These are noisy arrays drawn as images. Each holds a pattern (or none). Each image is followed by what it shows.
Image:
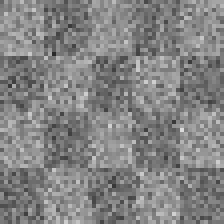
a checkerboard
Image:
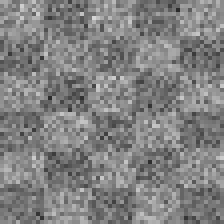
a checkerboard
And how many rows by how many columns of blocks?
6 by 5
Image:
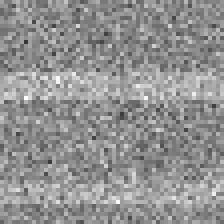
bands of rows
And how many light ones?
2
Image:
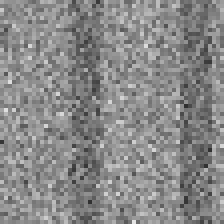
bands of columns
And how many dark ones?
2
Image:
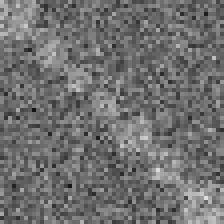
blocks along the diagonal
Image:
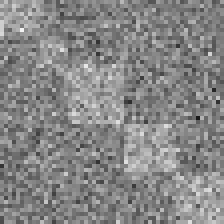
blocks along the diagonal
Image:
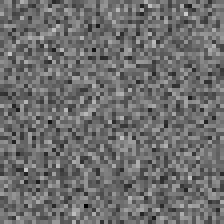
only noise
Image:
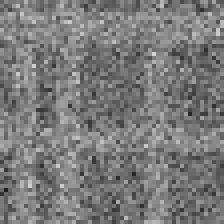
bands of rows crossing bands of columns
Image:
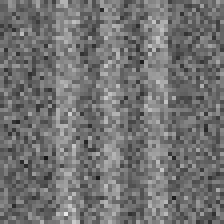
bands of columns
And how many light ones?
3
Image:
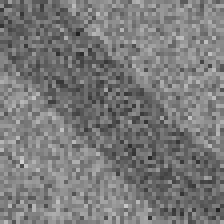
a diagonal band
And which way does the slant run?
top left to bottom right
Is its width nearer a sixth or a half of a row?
a half
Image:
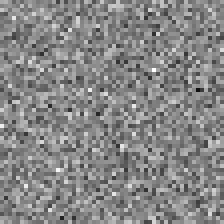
only noise
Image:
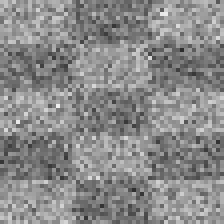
a checkerboard
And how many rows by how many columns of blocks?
5 by 3
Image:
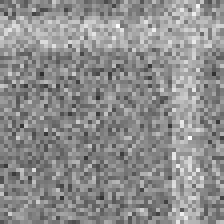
bands of rows crossing bands of columns
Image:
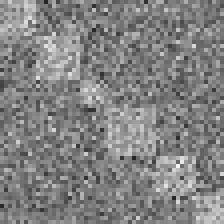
blocks along the diagonal
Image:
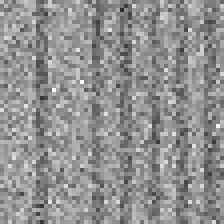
bands of columns
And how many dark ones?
6
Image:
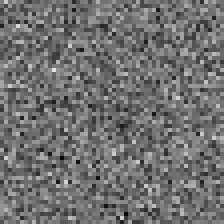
only noise
